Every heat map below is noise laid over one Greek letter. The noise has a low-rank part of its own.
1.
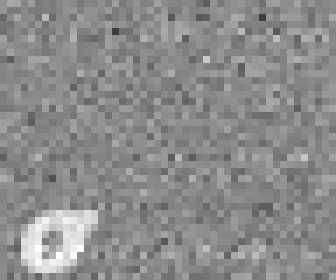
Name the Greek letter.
sigma
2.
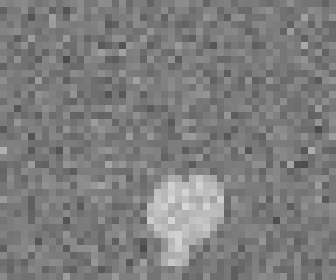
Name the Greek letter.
phi
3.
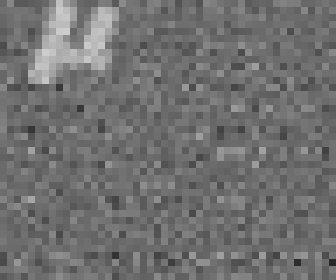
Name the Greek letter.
mu
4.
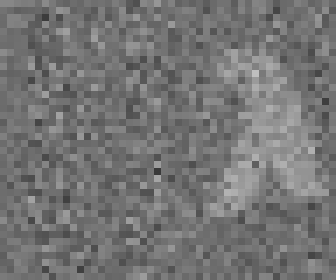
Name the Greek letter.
lambda
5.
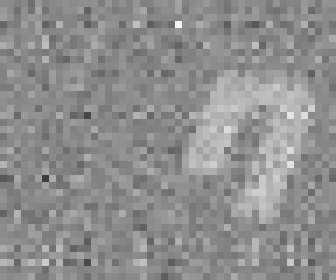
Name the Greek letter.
eta
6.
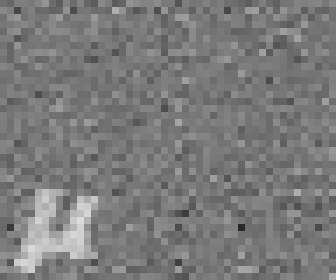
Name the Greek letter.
mu
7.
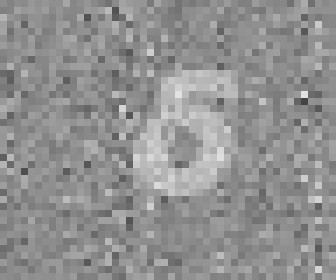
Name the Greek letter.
delta
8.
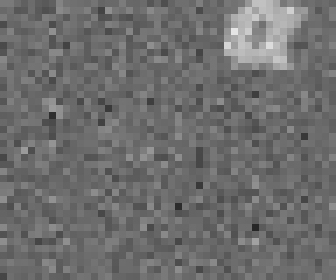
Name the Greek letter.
alpha
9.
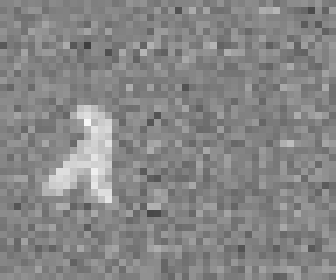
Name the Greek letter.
lambda
